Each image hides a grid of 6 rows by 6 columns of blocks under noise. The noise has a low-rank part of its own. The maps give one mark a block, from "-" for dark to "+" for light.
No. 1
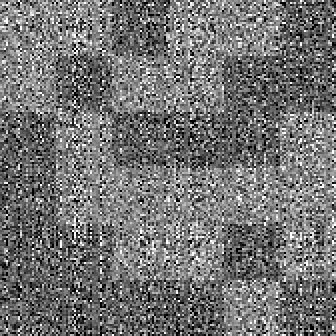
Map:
++-++-
+-++--
-+---+
-+++++
--++-+
----+-
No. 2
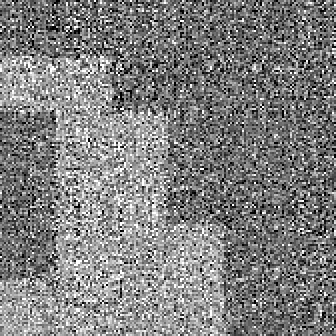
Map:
------
++----
-++---
-++---
-+++--
++++--
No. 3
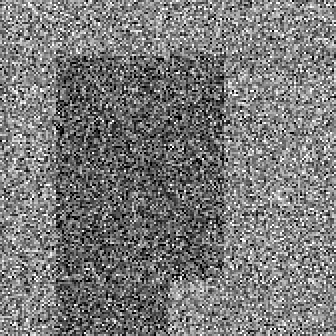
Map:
++++++
+---++
+---++
+---++
+---++
+--+++
